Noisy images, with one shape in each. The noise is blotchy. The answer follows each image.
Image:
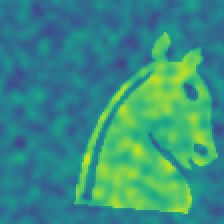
light chess knight
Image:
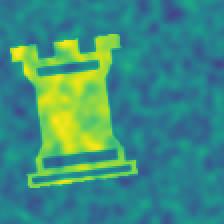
light chess rook
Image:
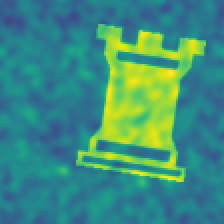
light chess rook
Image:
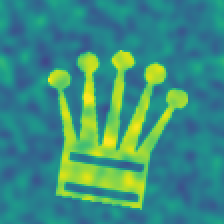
light chess queen
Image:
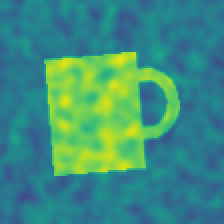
light cup
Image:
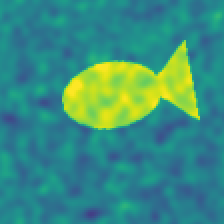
light fish
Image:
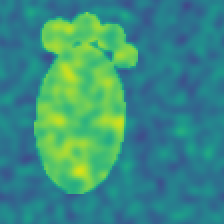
light footprint
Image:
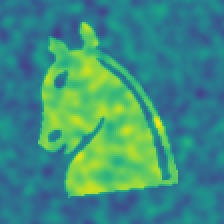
light chess knight
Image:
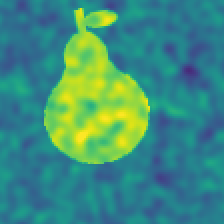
light pear
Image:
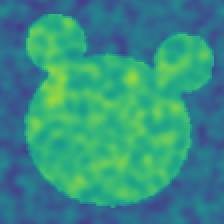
light bear's head
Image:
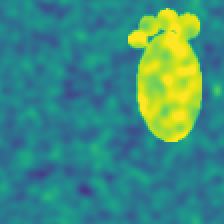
light footprint
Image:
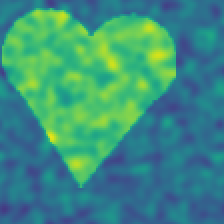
light heart
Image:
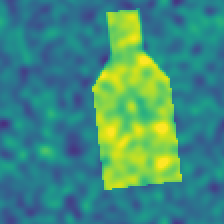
light bottle
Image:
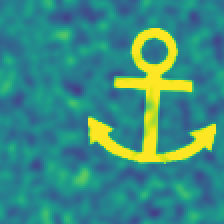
light anchor
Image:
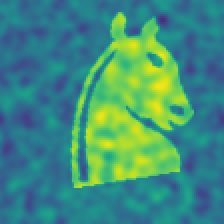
light chess knight
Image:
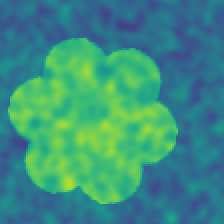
light flower
